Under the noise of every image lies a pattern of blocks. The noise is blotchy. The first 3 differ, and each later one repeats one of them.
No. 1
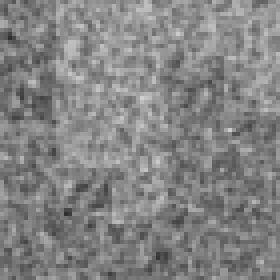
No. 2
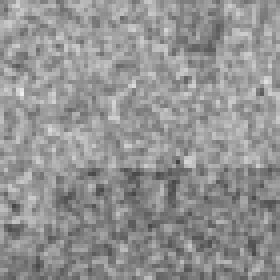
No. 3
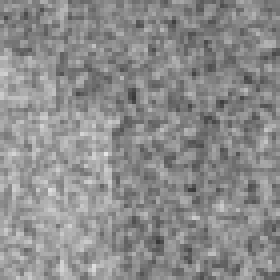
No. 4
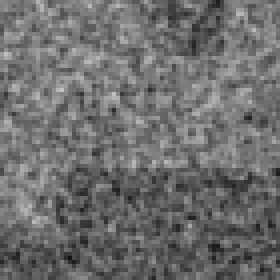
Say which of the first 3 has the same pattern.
2
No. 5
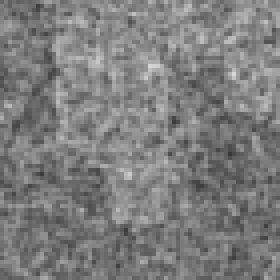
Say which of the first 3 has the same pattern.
1
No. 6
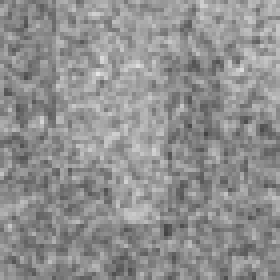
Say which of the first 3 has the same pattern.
1
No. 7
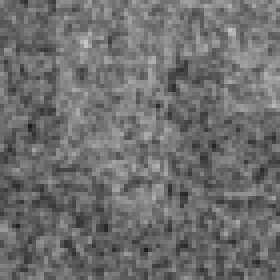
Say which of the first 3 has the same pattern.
1
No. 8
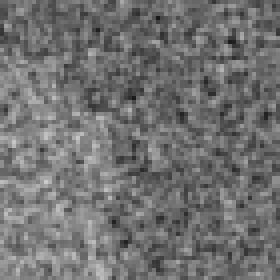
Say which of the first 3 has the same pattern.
3
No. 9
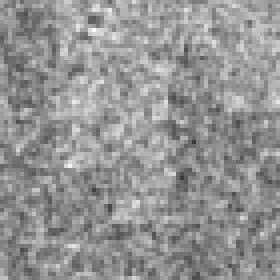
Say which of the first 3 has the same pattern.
1
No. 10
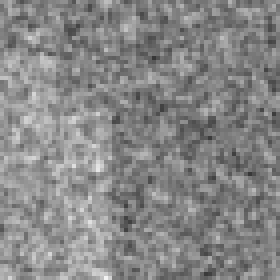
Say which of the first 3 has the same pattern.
3
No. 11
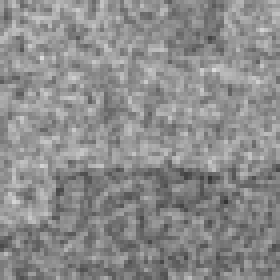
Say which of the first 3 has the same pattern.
2
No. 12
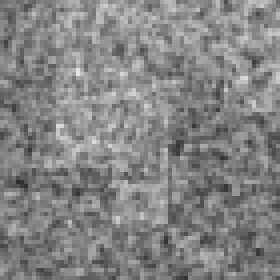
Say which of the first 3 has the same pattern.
1
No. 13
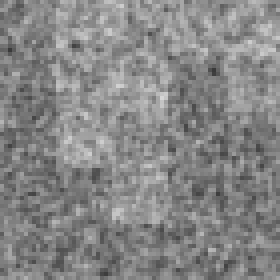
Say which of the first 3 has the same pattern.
1
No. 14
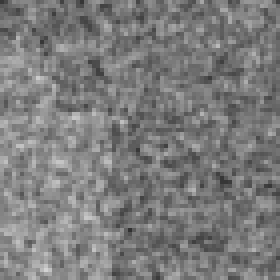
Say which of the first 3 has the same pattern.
3
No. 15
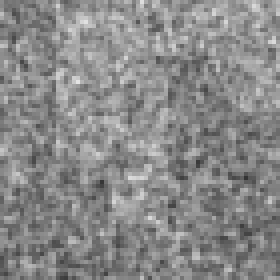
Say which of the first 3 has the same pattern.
1
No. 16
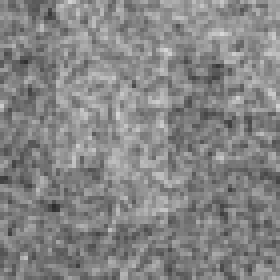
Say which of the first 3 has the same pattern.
1
